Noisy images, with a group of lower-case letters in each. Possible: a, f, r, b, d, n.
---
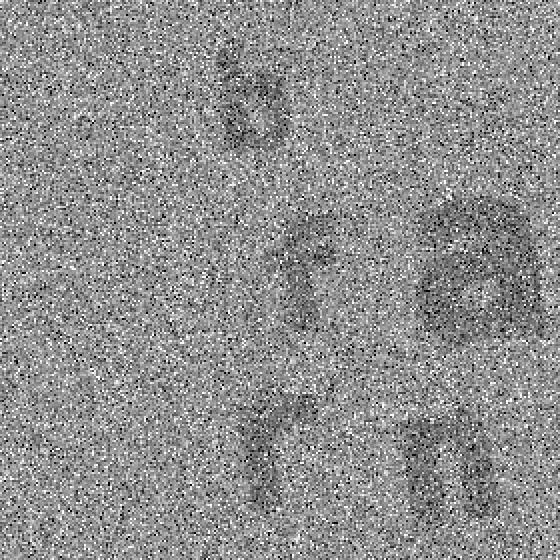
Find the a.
middle right
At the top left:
nothing
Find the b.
top middle
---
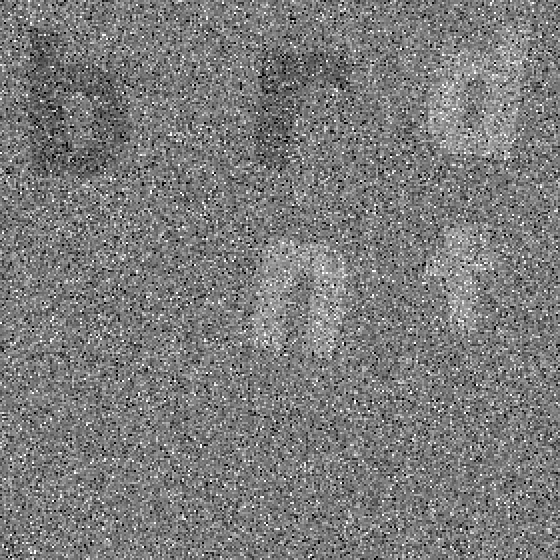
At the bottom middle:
nothing
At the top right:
d
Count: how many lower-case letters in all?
5
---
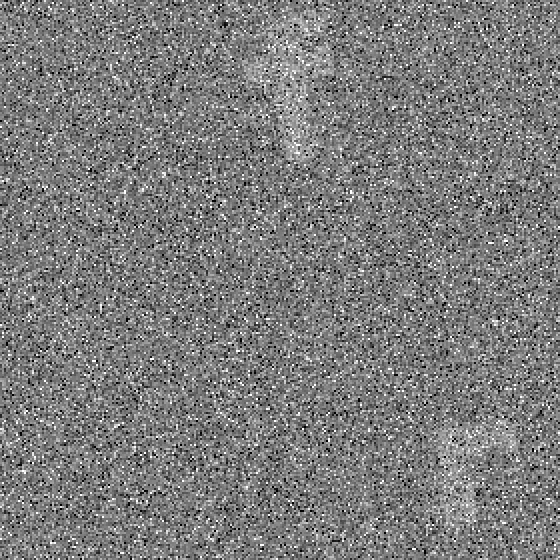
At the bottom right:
r
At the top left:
nothing
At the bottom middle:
nothing
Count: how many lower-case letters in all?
2
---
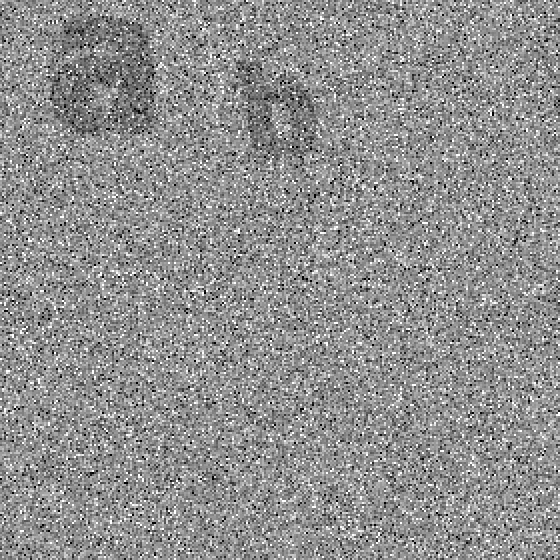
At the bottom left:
nothing
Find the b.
top middle
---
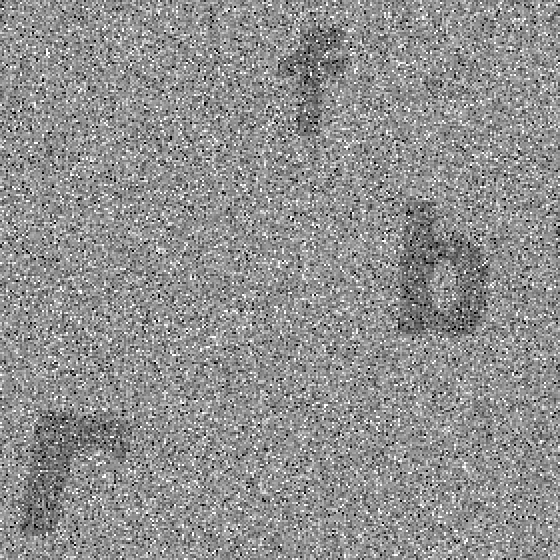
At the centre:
nothing
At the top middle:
f
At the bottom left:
r
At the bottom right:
nothing
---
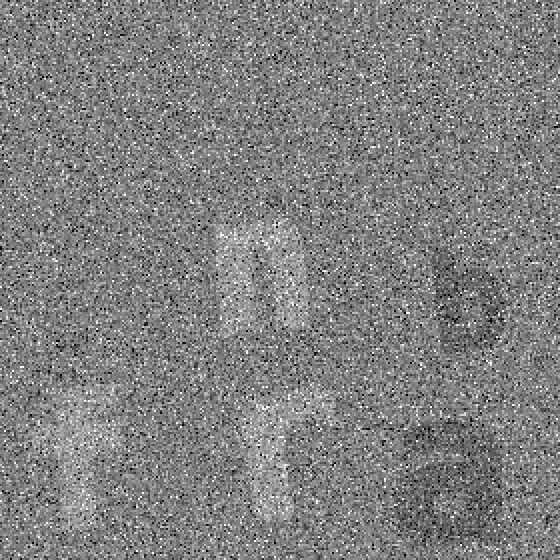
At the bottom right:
a
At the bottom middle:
r
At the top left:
nothing
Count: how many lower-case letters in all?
5
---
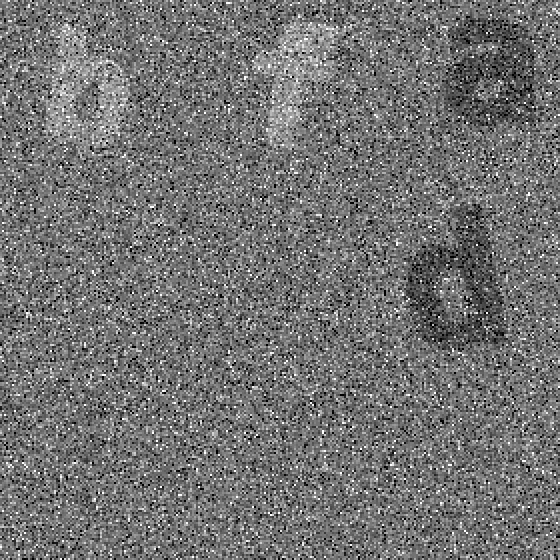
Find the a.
top right
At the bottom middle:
nothing
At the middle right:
d
